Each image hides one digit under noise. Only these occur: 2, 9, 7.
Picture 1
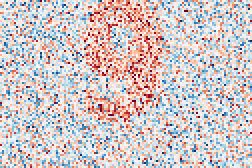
9
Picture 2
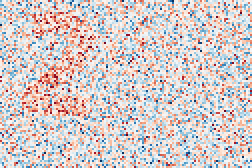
2
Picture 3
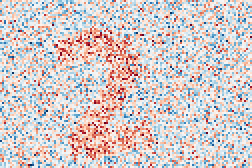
2
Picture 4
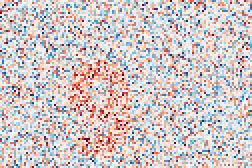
9
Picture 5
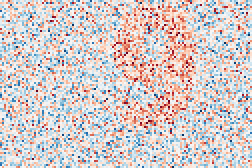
9
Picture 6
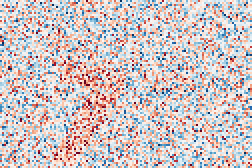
7
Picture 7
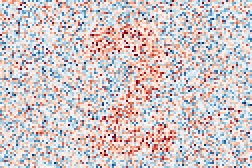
2
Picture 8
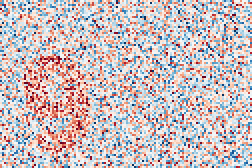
9
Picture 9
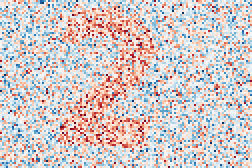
2
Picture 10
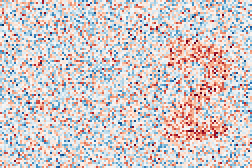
2
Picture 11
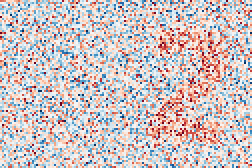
2
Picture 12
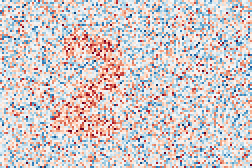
2
